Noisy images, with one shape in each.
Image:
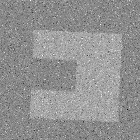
square with a notch
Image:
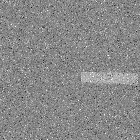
bar
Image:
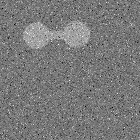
dumbbell
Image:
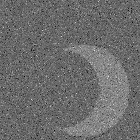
crescent
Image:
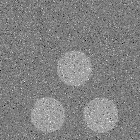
three dots
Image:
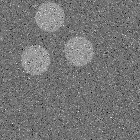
three dots
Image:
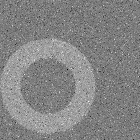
ring
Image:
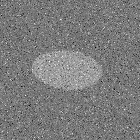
ellipse
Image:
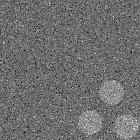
three dots
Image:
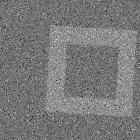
square frame
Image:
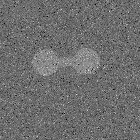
dumbbell
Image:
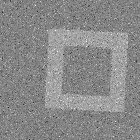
square frame
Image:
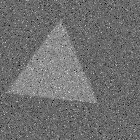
triangle
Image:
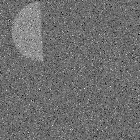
half disc
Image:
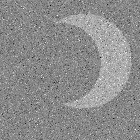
crescent
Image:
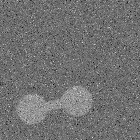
dumbbell
